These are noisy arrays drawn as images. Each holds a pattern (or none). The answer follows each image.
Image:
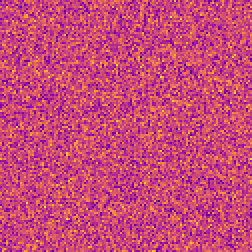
only noise
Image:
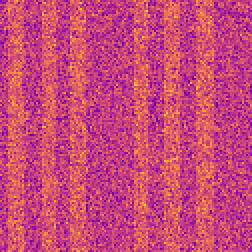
bands of columns
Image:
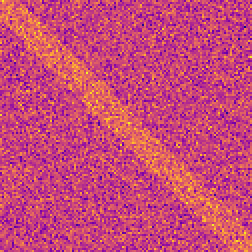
a diagonal band
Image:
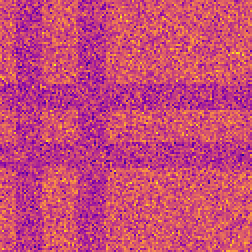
bands of rows crossing bands of columns
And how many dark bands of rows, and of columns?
2 and 2
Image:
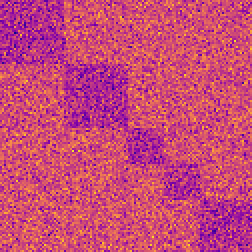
blocks along the diagonal
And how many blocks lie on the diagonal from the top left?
5
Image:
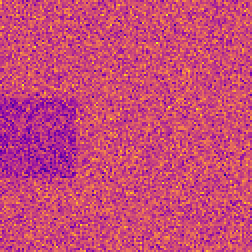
one block
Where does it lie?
middle left
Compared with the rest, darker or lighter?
darker
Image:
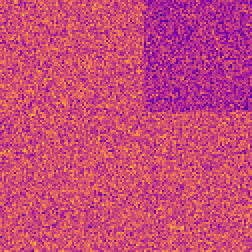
one block
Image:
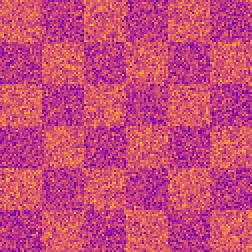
a checkerboard
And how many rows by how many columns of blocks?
6 by 6
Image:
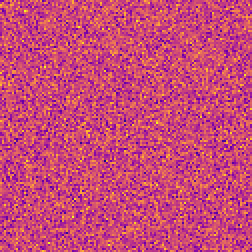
only noise
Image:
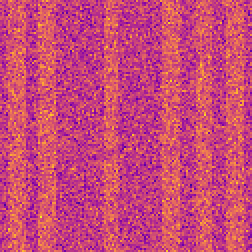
bands of columns
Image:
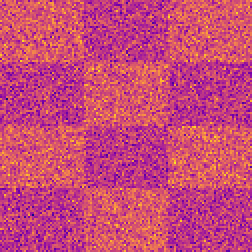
a checkerboard
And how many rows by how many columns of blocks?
4 by 3
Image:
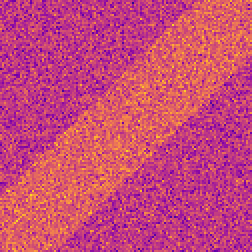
a diagonal band
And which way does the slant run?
bottom left to top right
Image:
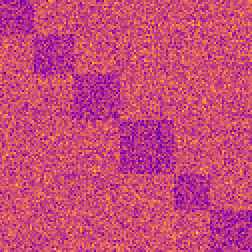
blocks along the diagonal
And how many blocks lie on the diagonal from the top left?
6
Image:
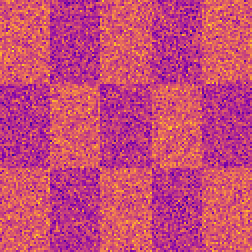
a checkerboard
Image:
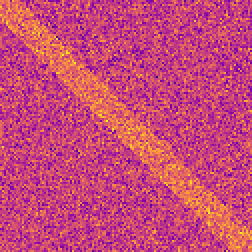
a diagonal band
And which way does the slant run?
top left to bottom right
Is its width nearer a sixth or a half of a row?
a sixth
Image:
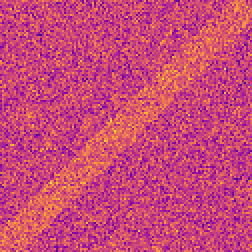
a diagonal band
